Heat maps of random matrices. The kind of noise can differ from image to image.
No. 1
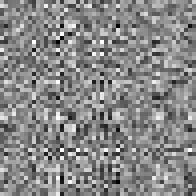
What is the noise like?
low rank plus noise
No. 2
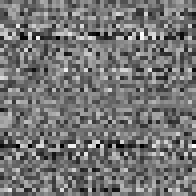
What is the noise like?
rows of uneven size
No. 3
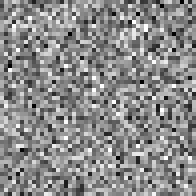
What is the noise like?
independent entries
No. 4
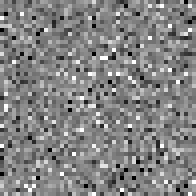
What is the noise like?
heavy tails
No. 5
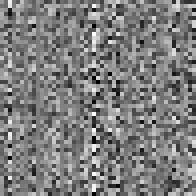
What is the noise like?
columns of uneven size
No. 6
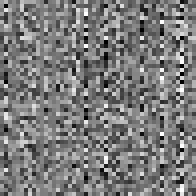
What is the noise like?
columns of uneven size
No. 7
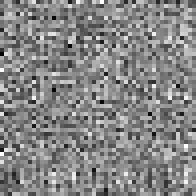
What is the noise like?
low rank plus noise
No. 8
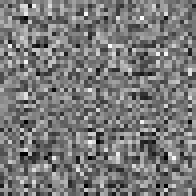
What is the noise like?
low rank plus noise
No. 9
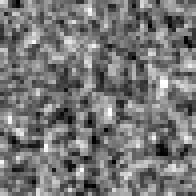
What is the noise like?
blotchy
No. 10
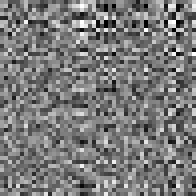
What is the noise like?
low rank plus noise
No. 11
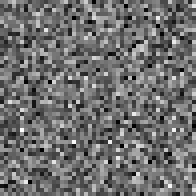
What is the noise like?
independent entries
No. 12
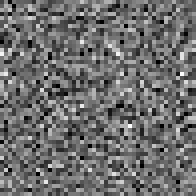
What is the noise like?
low rank plus noise
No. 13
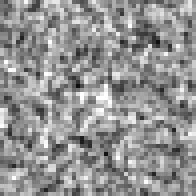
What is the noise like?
blotchy
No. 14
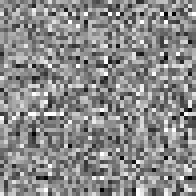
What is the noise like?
low rank plus noise
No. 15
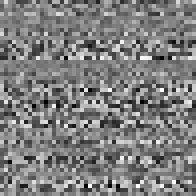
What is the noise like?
rows of uneven size
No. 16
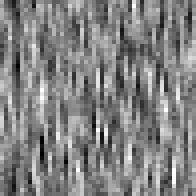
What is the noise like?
streaked along the columns
